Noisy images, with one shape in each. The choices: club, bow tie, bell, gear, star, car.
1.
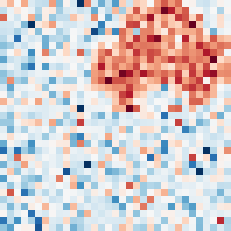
car
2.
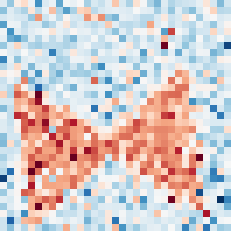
bow tie
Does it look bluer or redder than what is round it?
redder
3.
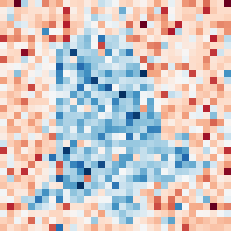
bell
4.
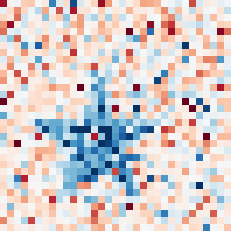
star
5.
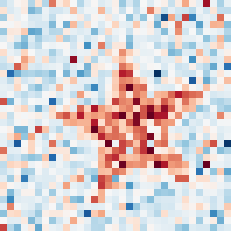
star
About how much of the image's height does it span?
two thirds
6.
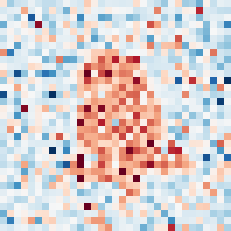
bell
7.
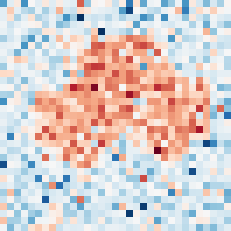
car
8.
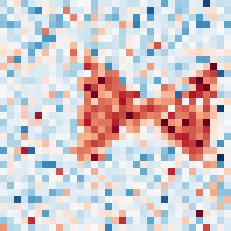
bow tie
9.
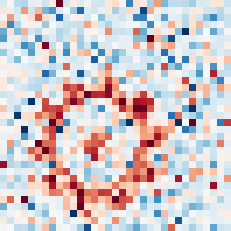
gear
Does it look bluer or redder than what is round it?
redder
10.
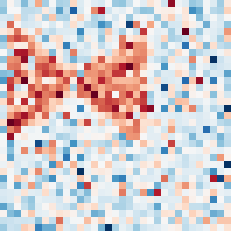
bow tie
